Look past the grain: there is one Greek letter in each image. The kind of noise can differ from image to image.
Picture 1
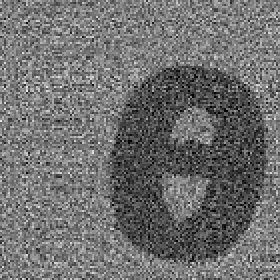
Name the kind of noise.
low rank plus noise
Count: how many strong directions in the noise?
five to eight
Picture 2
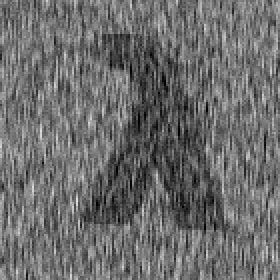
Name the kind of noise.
streaked along the columns
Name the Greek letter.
lambda
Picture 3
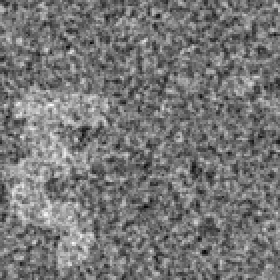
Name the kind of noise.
blotchy
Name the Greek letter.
xi
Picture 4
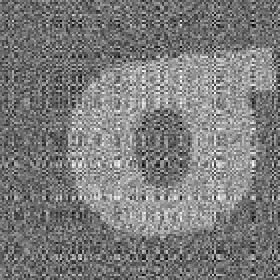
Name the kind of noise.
low rank plus noise
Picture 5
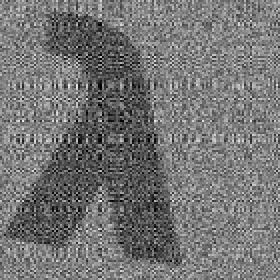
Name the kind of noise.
low rank plus noise
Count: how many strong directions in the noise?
one
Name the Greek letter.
lambda
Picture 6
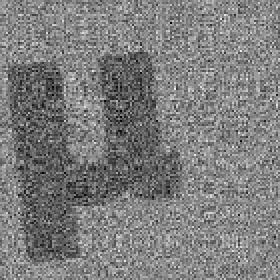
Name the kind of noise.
low rank plus noise
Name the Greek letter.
mu
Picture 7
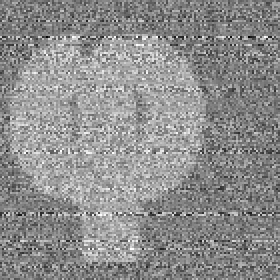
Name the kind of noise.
rows of uneven size
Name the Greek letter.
phi
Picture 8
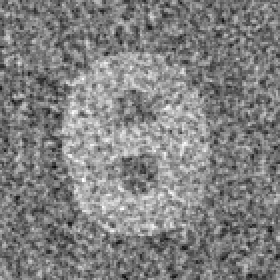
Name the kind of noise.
blotchy
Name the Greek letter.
theta
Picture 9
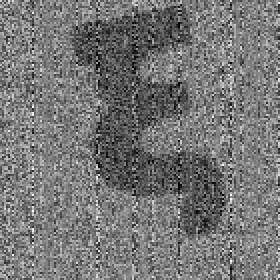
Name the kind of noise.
columns of uneven size
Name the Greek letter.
xi
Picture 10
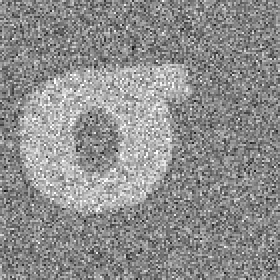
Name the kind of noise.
independent entries
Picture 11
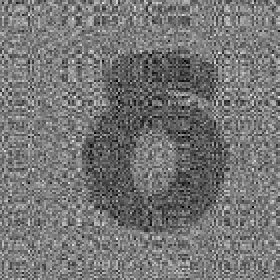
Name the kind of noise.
low rank plus noise
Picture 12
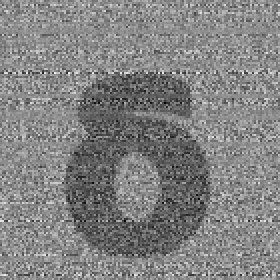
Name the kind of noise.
rows of uneven size
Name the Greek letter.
delta
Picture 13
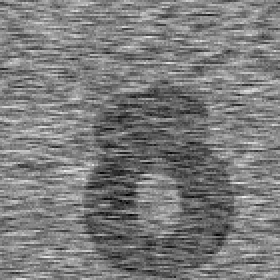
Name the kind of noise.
streaked along the rows
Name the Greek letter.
delta
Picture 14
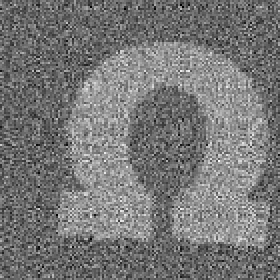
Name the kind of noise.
low rank plus noise
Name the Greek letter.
omega
